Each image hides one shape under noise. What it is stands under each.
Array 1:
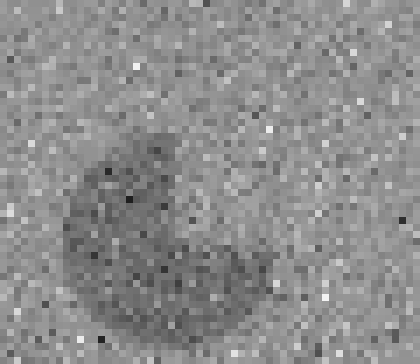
disc with a wedge cut out
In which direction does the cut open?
up and right
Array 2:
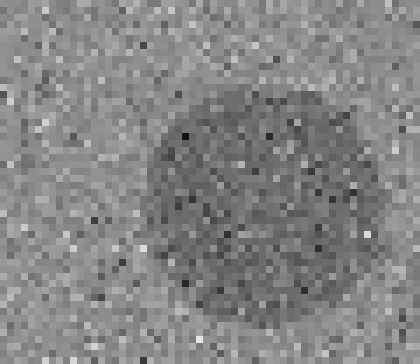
disc
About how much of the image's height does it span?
two thirds
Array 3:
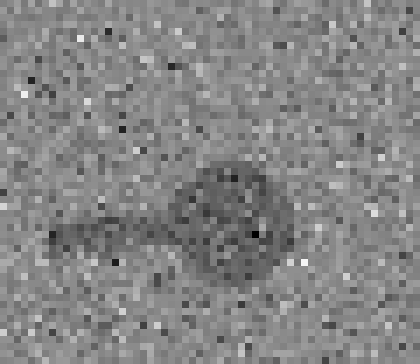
lollipop
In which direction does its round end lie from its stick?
right
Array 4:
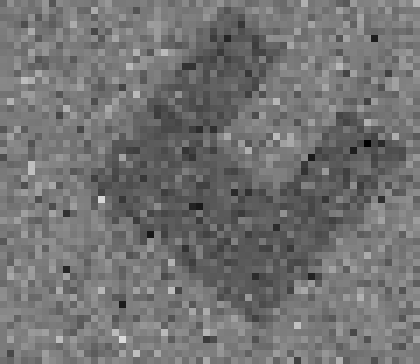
square with a notch
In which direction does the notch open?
up and right
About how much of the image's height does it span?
nearly all
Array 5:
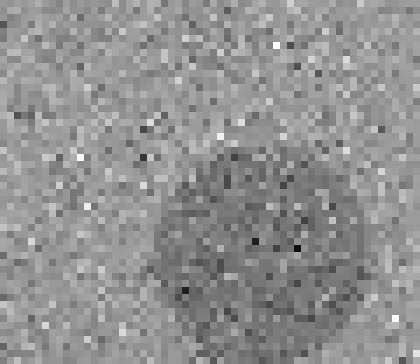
disc
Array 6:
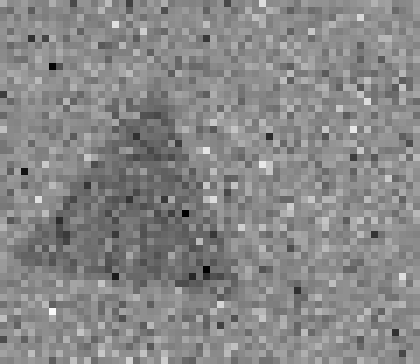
triangle
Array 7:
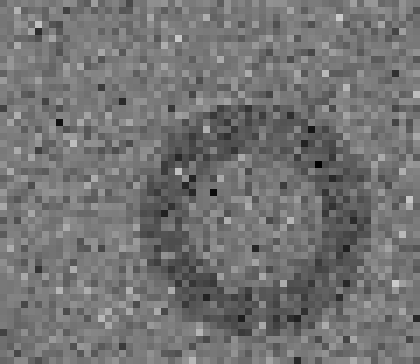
ring
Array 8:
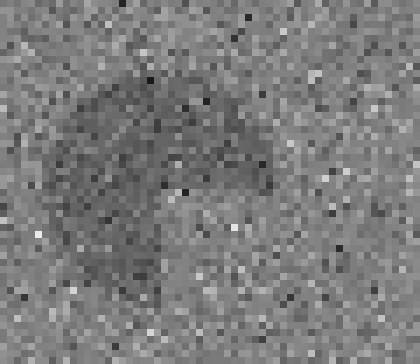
disc with a wedge cut out
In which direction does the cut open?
down and right
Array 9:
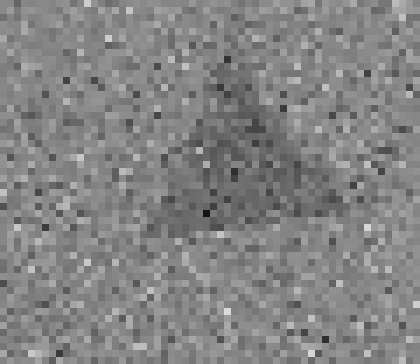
triangle
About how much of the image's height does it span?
half
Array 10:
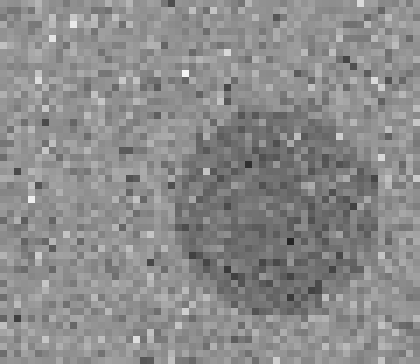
disc
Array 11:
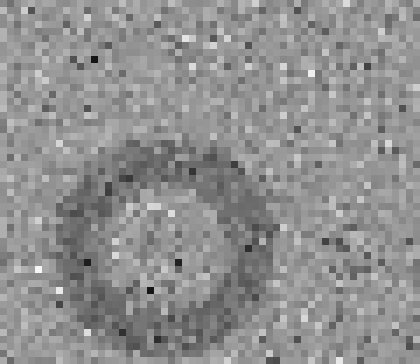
ring
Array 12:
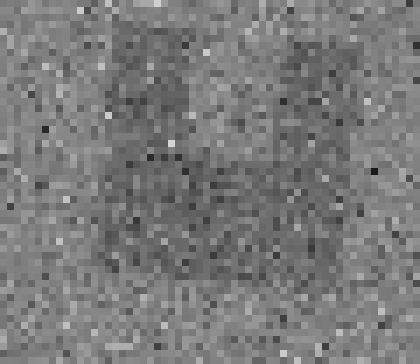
square with a notch
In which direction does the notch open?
up
